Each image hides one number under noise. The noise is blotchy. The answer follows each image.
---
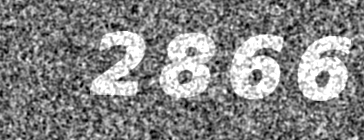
2866
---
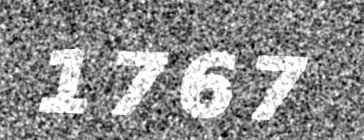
1767
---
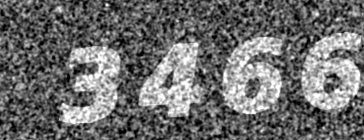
3466
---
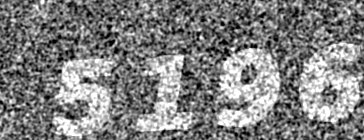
5196
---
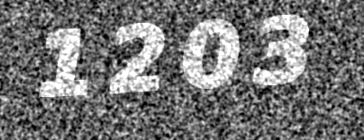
1203
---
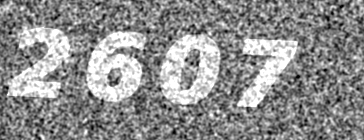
2607
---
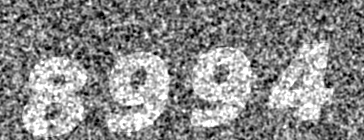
8994
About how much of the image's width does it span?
nearly all
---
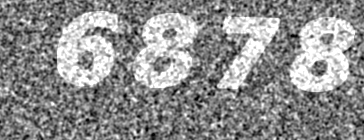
6878
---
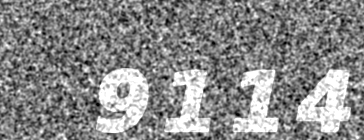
9114
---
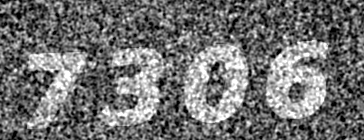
7306
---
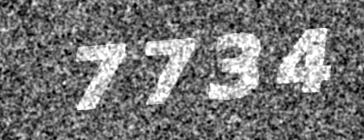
7734
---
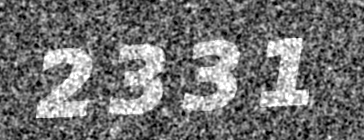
2331
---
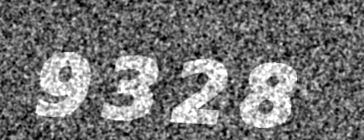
9328
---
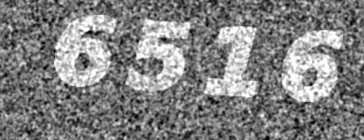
6516
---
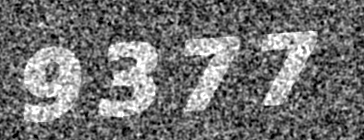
9377
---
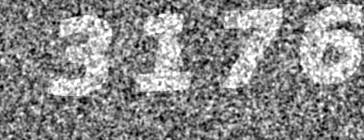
3176
